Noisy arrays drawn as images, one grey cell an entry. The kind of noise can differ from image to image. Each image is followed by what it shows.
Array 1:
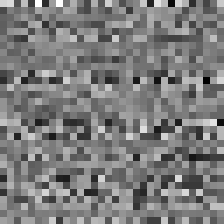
rows of uneven size
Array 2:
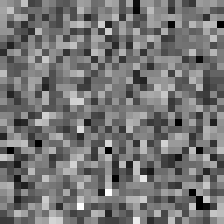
low rank plus noise
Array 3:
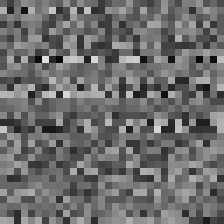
rows of uneven size
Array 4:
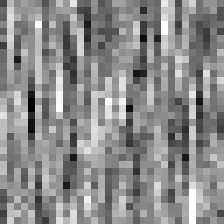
streaked along the columns
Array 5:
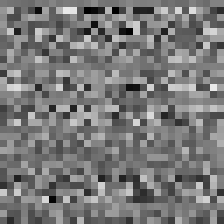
rows of uneven size
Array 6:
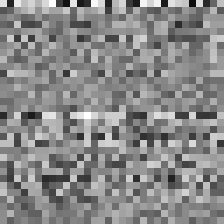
rows of uneven size
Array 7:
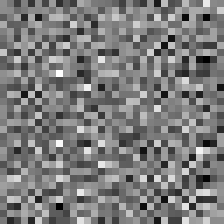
low rank plus noise
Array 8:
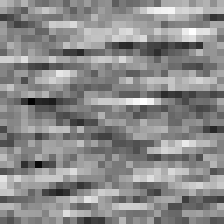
streaked along the rows
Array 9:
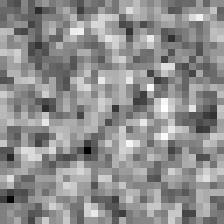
blotchy
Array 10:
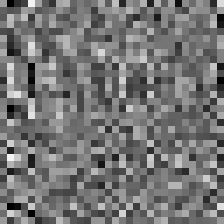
low rank plus noise
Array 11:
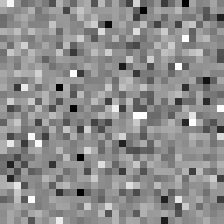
heavy tails
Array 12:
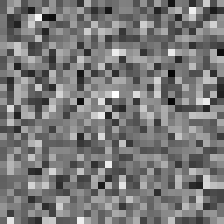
low rank plus noise
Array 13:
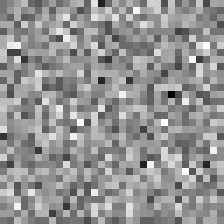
independent entries
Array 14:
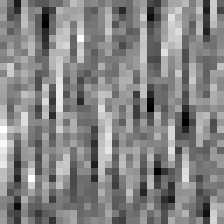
streaked along the columns
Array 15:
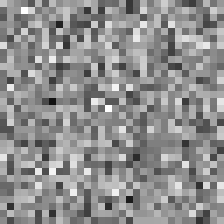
low rank plus noise
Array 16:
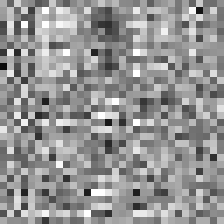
low rank plus noise
